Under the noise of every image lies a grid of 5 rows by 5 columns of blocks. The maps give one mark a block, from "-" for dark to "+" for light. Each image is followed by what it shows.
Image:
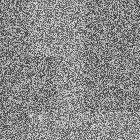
- + + - -
- + + - -
- - + - -
- - + - -
- + + + +
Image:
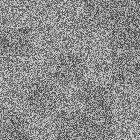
+ + + - -
- + + + -
+ + - + -
+ - + - +
- + - - +
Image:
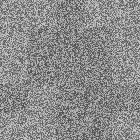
+ + - + +
+ - - - +
+ - - - +
- + - - -
+ + - - +
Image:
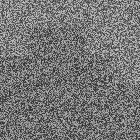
+ + + + +
+ - - + +
- - - - +
- - - - -
- - - - -
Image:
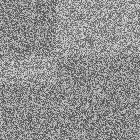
- - + + +
- - + + +
+ + - - -
- - - - -
- - - - -
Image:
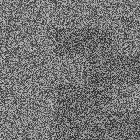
+ + + + +
+ + - - +
+ + + - -
+ + - - +
+ + - - -
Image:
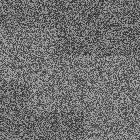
- - - - -
+ + - - -
+ + + + +
- + + + +
- - - + +
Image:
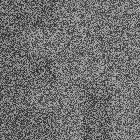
- - + + +
- + + + +
- - + + +
- + + - +
- - + - +
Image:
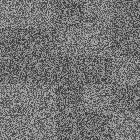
+ + - + -
- - + + -
- - - - +
+ + - + -
+ + - - +
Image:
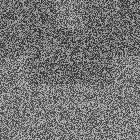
- - + - -
- - - - -
+ - - - +
+ + + + +
+ + + + +
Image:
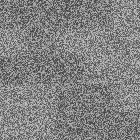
- - - - +
+ - + + +
- - - + +
+ + - - +
+ + - - -
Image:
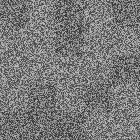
- + - + -
+ + - + +
+ + + + -
+ - + - +
- - - + +
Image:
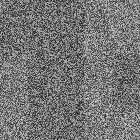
- - - + +
- - - + +
+ - - + -
+ - - + -
+ - - + +
